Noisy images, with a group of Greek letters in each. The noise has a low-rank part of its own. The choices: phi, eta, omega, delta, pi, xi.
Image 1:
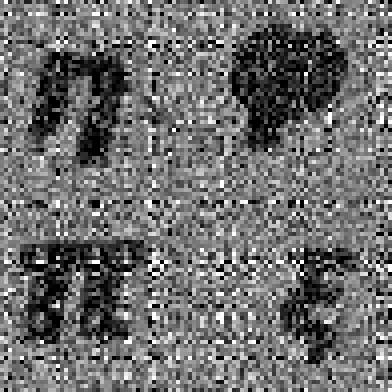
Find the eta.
top left
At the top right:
phi
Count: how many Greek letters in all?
4
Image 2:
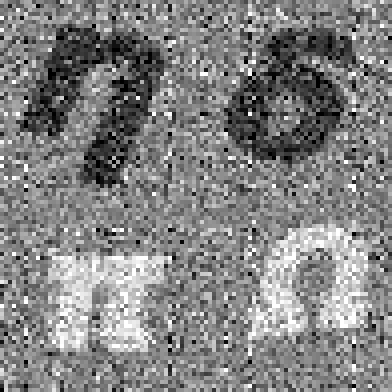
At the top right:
delta
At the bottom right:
omega
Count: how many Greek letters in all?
4
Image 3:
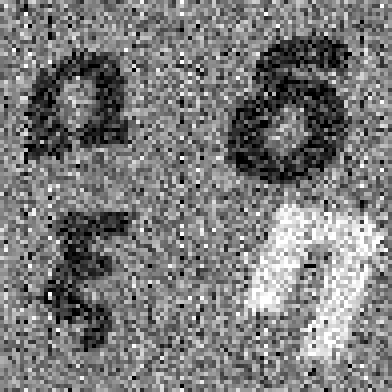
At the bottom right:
eta
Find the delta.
top right
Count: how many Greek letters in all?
4
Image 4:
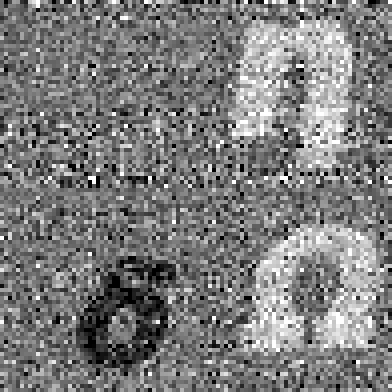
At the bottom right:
omega
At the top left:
nothing
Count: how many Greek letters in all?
3
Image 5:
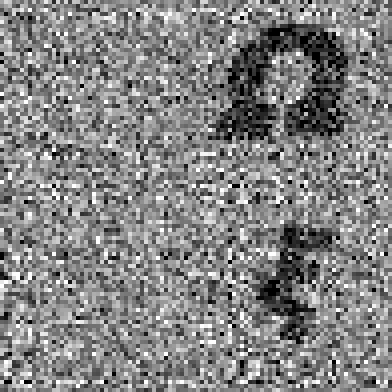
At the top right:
omega
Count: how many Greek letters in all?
2
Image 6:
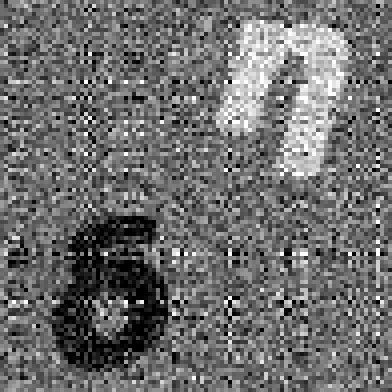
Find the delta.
bottom left
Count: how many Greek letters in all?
2
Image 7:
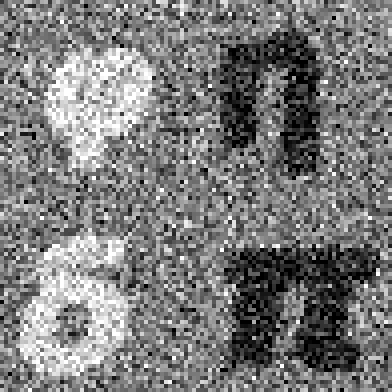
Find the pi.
bottom right
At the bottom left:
delta
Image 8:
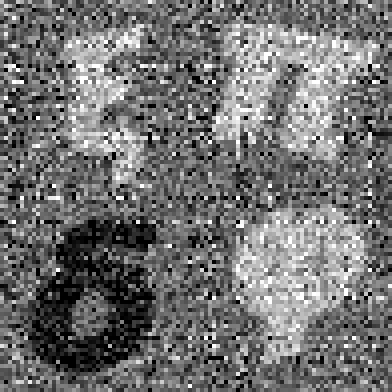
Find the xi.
top left
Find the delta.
bottom left
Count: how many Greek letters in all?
4
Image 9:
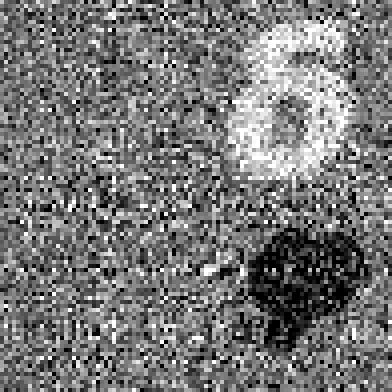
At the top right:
delta
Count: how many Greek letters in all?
2
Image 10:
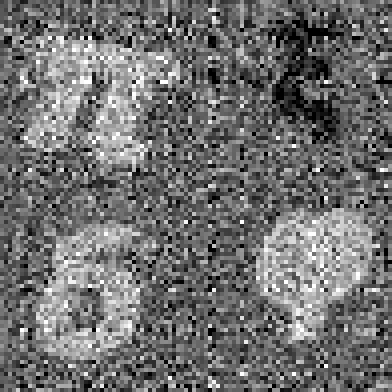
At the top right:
xi
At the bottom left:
delta
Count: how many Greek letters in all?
4
